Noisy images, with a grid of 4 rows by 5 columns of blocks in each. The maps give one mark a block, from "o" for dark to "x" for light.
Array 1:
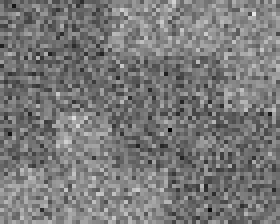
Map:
o o x x x
o o o o x
o x o o o
x x x o o
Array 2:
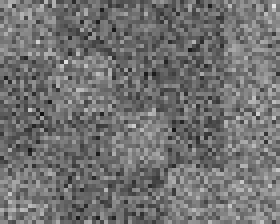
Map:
x o o o x
o x o o x
o o x o x
x o o x x
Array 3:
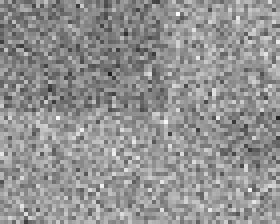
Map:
o o o x x
o o o x x
x x x x o
x x x x x
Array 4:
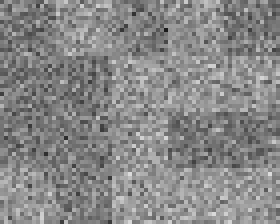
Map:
o x o x o
o o x x x
o o x o o
x o x x x
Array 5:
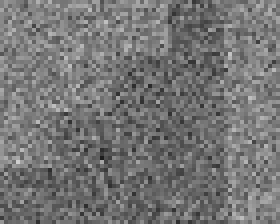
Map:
x x x o x
x x o o x
x o o o x
o o o o x
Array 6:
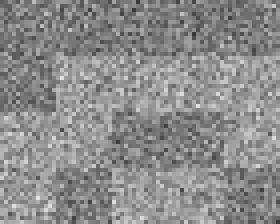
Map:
o o o o o
o x x x x
x x o o x
x o x x o
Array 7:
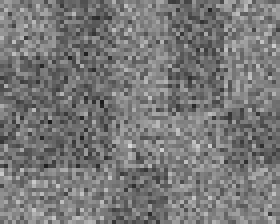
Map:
x o x o x
o o x o x
o o x x o
x x o x x
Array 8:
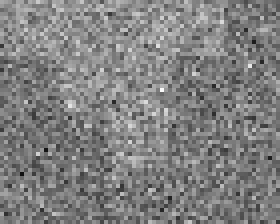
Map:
x x x x o
o x x o o
o o x o o
o o o o o
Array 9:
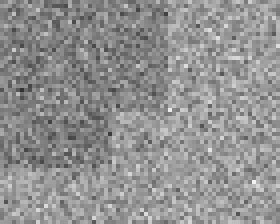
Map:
o o o x x
o o o x x
o o x x x
x x x x x
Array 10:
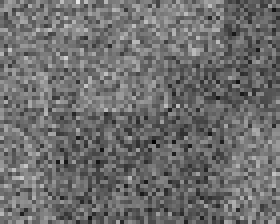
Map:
x x x x o
x x x o o
x o o o x
x o o o x
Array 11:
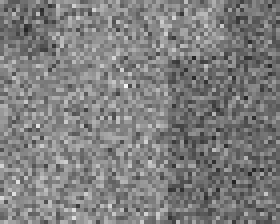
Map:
o x x x o
x x x o o
x x x o o
x x x o o
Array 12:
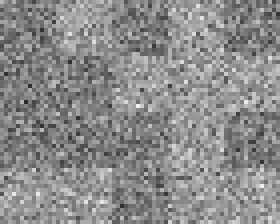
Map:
o x o x o
o o x x x
o o o x o
x x o x x
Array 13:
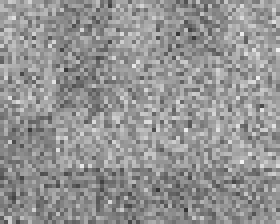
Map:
x o x o x
x o x x x
o x x x x
o o o o o
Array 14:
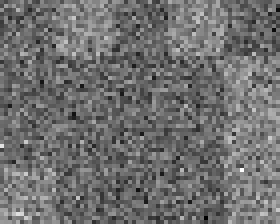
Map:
o x o x o
o o o o x
o o o o x
x o o o x
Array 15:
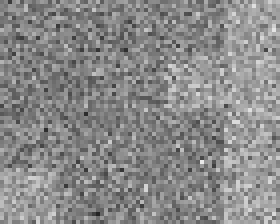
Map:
o o o o x
o o o x x
o o o o x
x o o o x
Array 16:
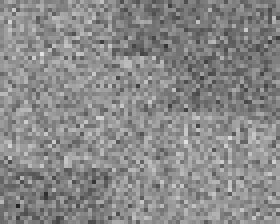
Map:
x x o o o
x x x o o
x x x x x
o o x x x
